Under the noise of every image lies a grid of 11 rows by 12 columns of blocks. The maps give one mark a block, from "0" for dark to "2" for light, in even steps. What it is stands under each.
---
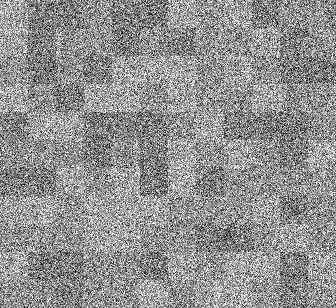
2 0 0 1 0 0 2 1 2 0 1 1
2 0 1 1 0 1 0 1 1 2 0 1
1 0 1 0 2 2 2 1 2 1 0 0
2 1 0 2 2 1 2 1 1 2 1 1
0 2 2 0 0 0 1 2 0 0 0 1
1 1 1 0 1 0 2 1 2 1 0 2
0 0 2 1 2 0 2 0 1 1 1 1
2 2 1 2 2 2 1 1 1 2 0 1
1 1 1 2 2 1 1 0 0 1 2 1
2 0 0 1 1 0 2 1 2 2 0 2
1 1 0 1 1 2 1 2 2 1 0 1
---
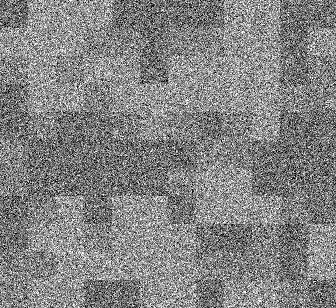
0 2 2 2 0 0 0 0 2 2 0 0
2 2 2 1 1 0 1 1 2 2 0 2
1 2 1 2 2 0 2 2 2 2 0 1
0 2 2 1 2 2 2 2 2 2 1 1
0 1 0 0 1 2 1 0 1 2 0 0
1 0 0 0 0 0 0 1 1 0 0 0
1 0 0 0 0 0 1 2 2 0 0 0
0 1 2 0 2 2 0 2 2 2 1 0
0 2 2 1 2 2 2 0 0 1 0 2
1 1 2 2 2 2 2 1 1 1 0 2
1 2 2 0 0 2 2 0 2 2 1 0
